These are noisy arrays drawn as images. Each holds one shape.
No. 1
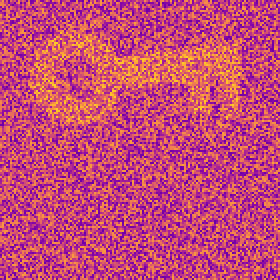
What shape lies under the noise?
key
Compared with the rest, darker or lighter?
lighter
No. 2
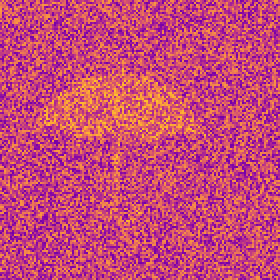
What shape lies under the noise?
umbrella
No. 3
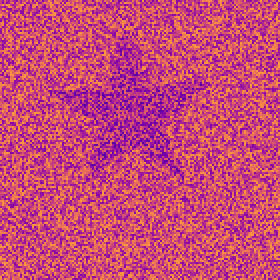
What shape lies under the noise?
star
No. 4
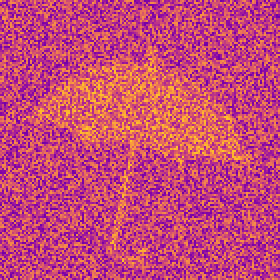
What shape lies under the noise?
umbrella
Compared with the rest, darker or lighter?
lighter
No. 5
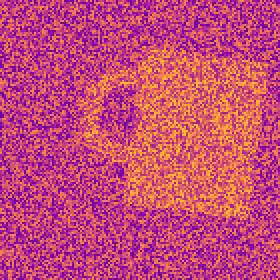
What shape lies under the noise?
cup
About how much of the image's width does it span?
two thirds
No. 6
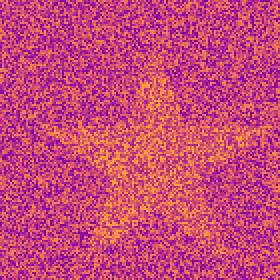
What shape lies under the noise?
star
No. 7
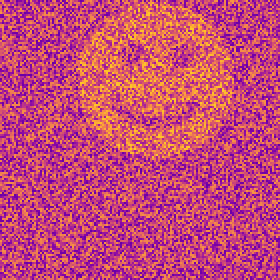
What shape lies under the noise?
smiling face
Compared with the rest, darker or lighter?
lighter
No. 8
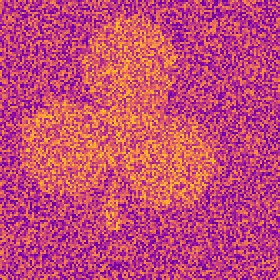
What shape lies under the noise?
club
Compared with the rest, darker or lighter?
lighter
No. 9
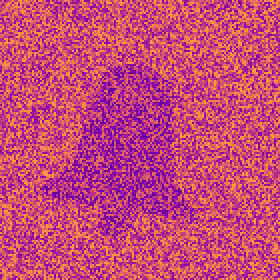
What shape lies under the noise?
bell
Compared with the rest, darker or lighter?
darker
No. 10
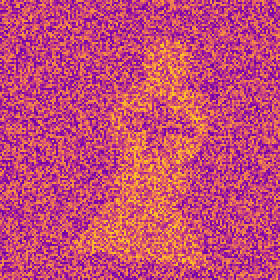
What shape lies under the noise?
chess bishop
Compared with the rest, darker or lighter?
lighter
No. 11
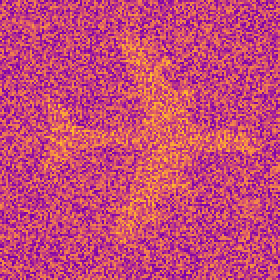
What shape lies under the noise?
airplane
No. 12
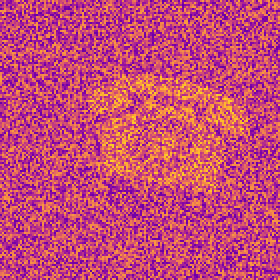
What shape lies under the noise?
telephone
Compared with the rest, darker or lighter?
lighter
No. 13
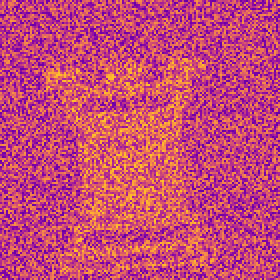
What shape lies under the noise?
chess rook
